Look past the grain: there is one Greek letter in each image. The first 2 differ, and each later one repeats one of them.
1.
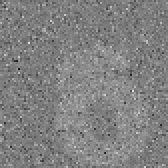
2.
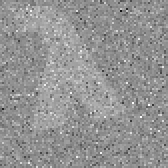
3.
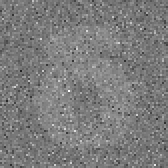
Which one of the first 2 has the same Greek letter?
1
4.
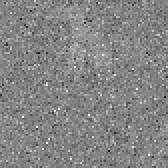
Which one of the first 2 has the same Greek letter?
2
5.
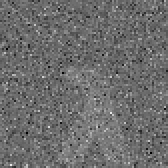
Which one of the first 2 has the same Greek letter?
2
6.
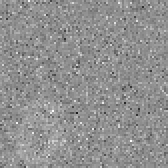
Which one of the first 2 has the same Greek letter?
1
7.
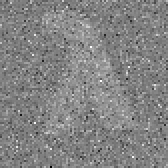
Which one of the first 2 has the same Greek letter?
2
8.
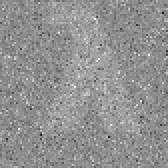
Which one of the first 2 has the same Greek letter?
2
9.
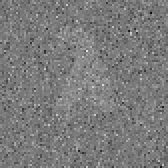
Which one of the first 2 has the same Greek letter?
2
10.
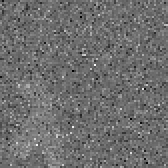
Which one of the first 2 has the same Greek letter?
2
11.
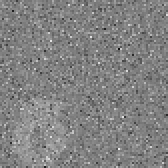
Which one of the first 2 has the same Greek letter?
1
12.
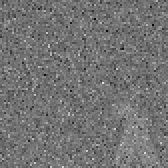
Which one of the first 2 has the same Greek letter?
2
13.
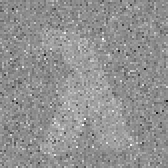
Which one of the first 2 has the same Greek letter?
2
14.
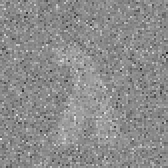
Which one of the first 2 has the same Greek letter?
2
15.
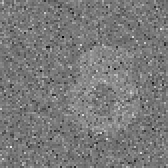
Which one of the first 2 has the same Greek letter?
1
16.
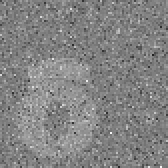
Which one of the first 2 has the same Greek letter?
1
